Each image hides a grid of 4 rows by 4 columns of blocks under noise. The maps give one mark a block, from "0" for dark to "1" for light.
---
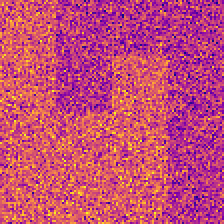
1000
1010
1110
1110
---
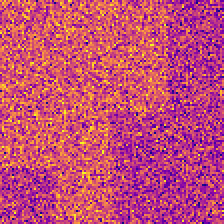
1110
1110
1100
0100
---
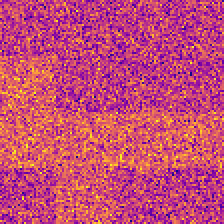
0000
1000
1111
0100
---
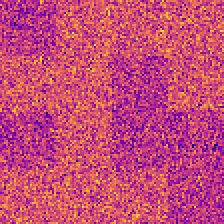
0111
1101
0100
1110
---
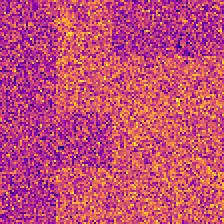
0100
0111
0011
0111
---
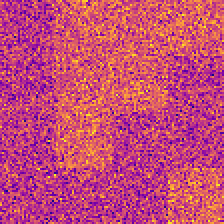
0111
0110
0100
0001
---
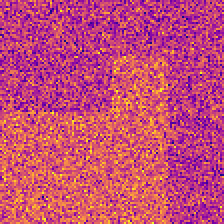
0000
0010
1110
1110
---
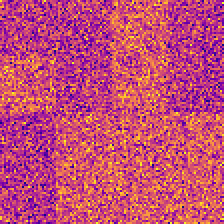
0010
1010
0111
0111
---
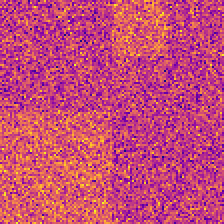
0010
0000
1100
1100
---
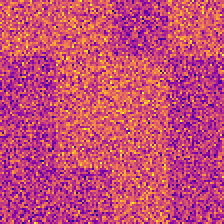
1101
0110
0110
0010
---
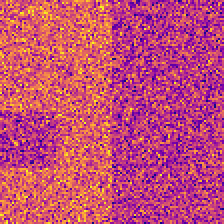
1100
1100
0100
1100
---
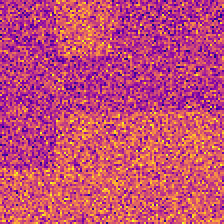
0100
0000
0111
1111
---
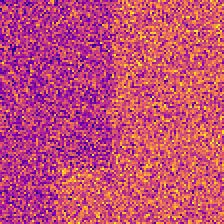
0011
0011
0011
0111
